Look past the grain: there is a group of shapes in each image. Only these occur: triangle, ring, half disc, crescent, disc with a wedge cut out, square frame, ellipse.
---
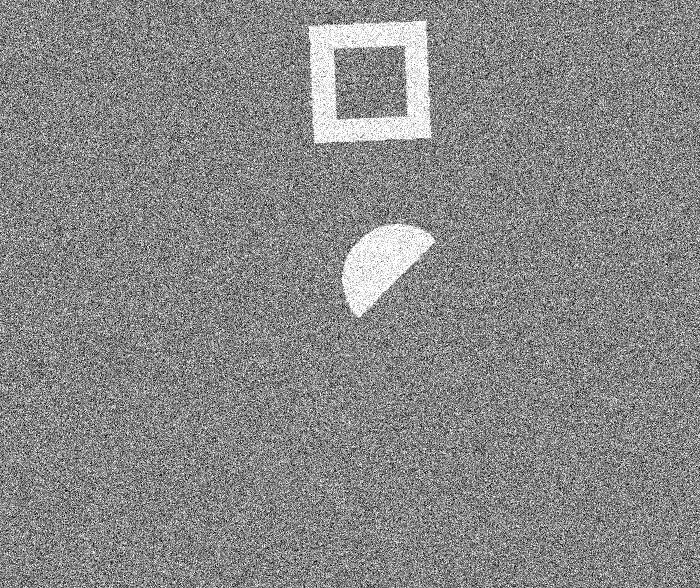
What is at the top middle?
square frame
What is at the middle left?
nothing
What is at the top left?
nothing
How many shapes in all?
2
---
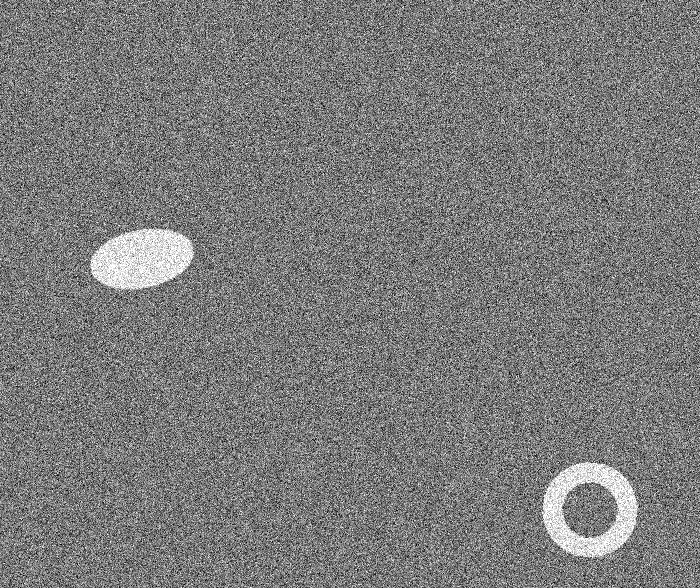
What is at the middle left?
ellipse
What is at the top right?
nothing
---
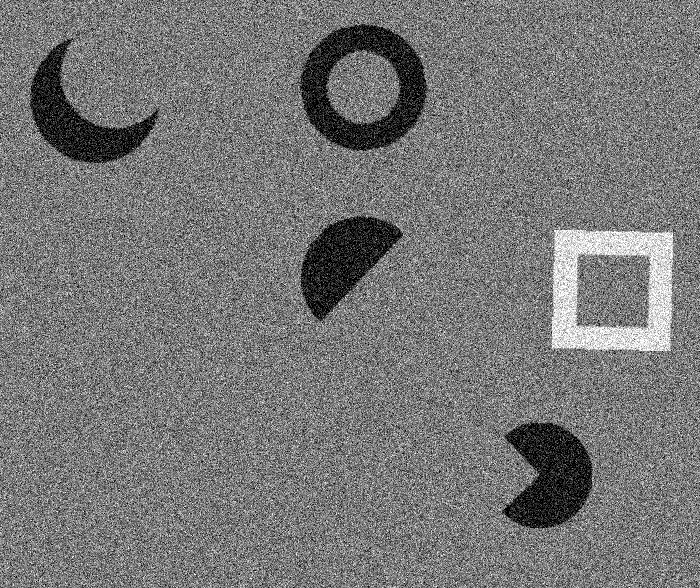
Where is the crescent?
top left
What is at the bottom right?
disc with a wedge cut out
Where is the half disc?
centre
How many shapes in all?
5
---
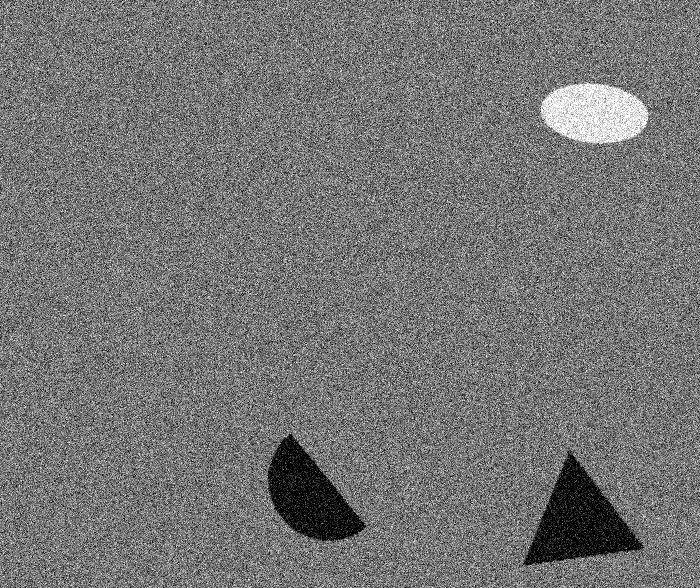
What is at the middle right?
nothing
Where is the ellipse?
top right
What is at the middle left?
nothing
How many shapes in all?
3
